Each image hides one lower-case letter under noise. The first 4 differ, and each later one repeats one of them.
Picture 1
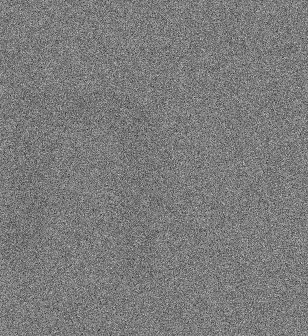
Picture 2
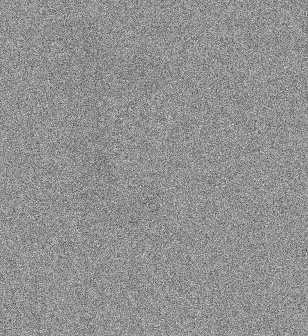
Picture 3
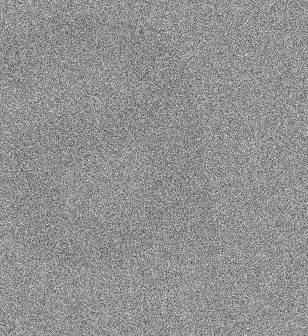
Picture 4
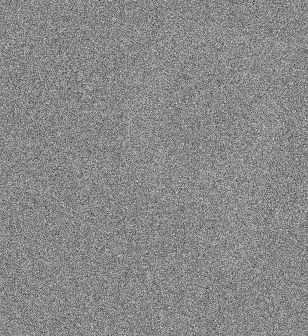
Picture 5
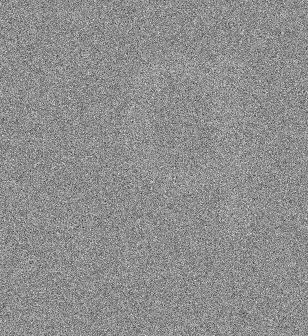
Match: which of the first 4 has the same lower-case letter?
4
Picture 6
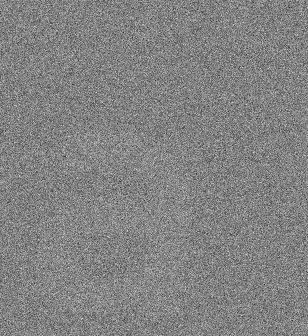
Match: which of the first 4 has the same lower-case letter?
3
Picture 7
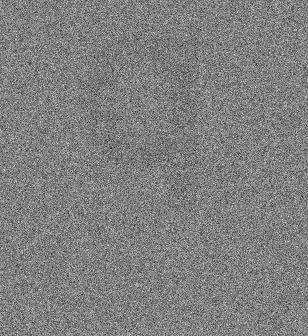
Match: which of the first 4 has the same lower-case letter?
4
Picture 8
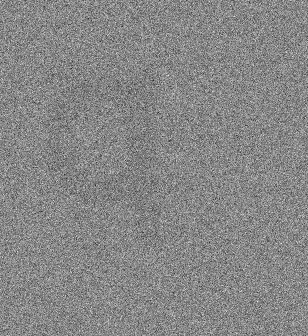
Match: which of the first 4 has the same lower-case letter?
4
